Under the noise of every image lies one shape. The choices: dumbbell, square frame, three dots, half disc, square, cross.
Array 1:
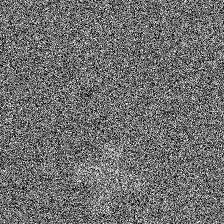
cross
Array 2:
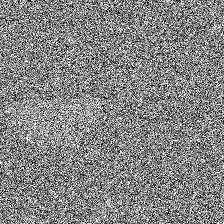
half disc
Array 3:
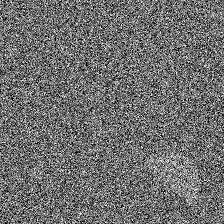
half disc
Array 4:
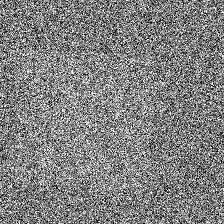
square
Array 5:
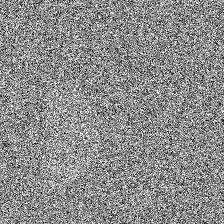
half disc
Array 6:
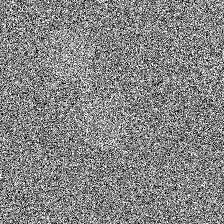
dumbbell
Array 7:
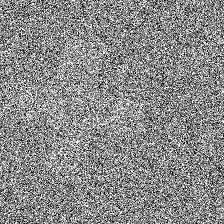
cross
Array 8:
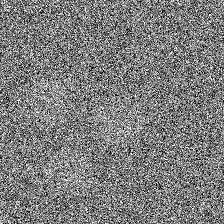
three dots
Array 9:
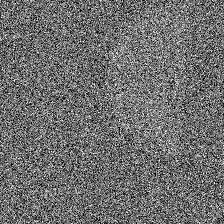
half disc
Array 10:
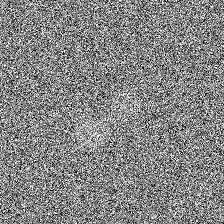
dumbbell
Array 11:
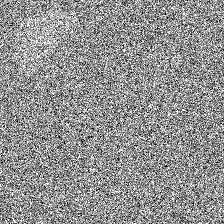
half disc
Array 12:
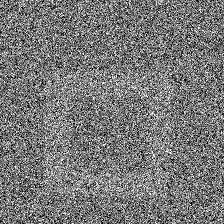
square frame
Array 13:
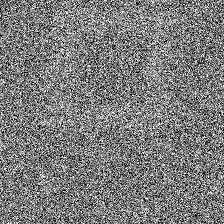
square frame
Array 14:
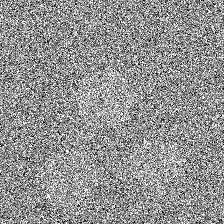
three dots
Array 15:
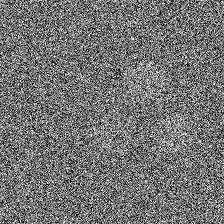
three dots
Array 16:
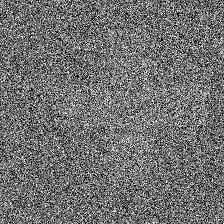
cross
